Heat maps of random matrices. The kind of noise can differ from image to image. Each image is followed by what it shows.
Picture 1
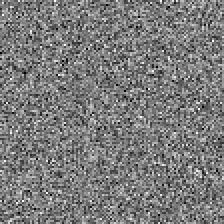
independent entries
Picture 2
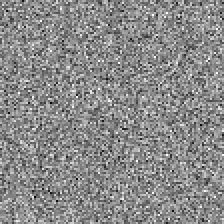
independent entries
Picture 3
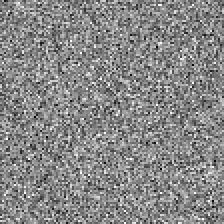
independent entries
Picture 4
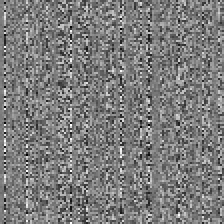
columns of uneven size
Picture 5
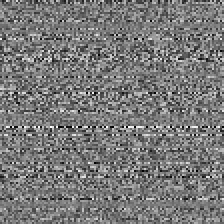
rows of uneven size
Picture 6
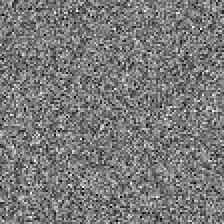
independent entries
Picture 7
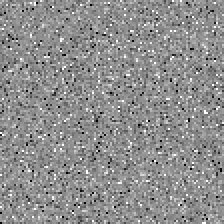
heavy tails
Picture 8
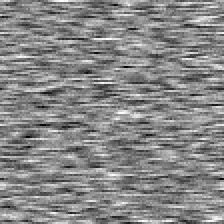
streaked along the rows
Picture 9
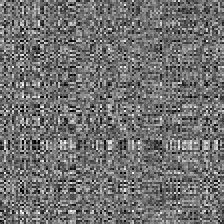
low rank plus noise
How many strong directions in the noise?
two
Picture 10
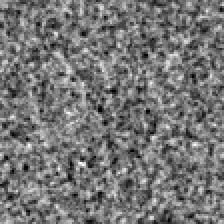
blotchy
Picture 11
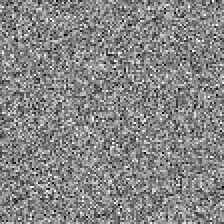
independent entries
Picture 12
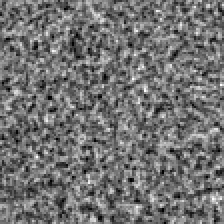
blotchy
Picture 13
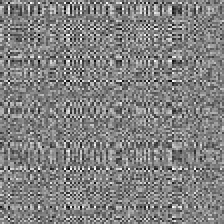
low rank plus noise
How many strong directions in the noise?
one
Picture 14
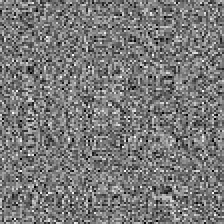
low rank plus noise
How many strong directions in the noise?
five to eight
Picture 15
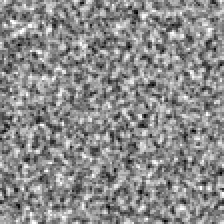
blotchy
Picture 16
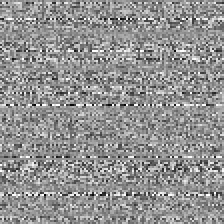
rows of uneven size
